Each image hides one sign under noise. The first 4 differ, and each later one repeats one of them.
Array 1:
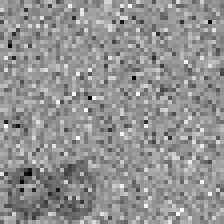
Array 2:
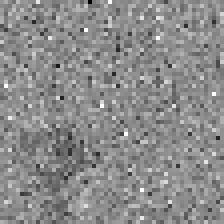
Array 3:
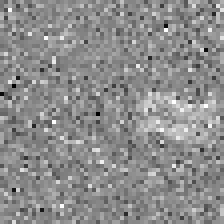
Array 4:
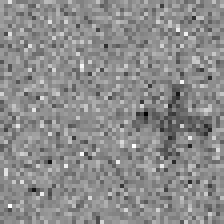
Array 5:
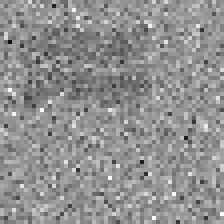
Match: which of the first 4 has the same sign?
3
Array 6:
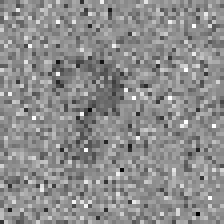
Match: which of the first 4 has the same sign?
2
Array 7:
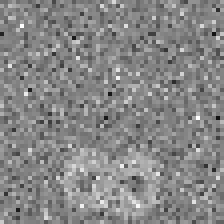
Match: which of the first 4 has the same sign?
1
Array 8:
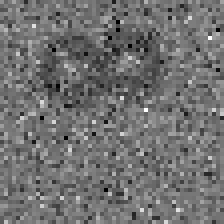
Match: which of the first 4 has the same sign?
1
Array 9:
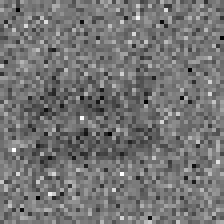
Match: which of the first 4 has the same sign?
3
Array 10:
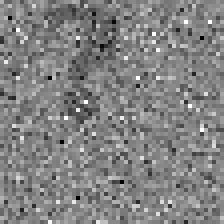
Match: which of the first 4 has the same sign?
2
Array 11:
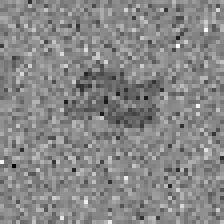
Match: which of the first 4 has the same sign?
3
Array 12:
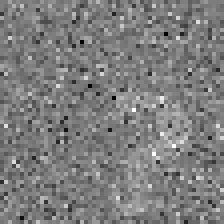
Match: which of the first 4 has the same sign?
2
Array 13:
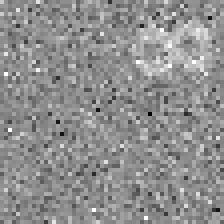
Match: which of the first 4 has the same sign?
1
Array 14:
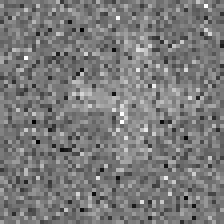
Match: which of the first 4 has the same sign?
4
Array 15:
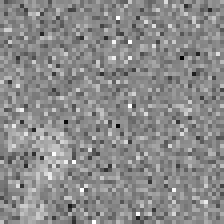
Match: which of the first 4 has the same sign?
2
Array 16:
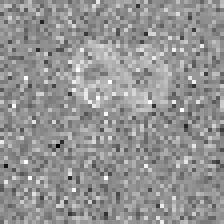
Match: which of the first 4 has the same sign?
1
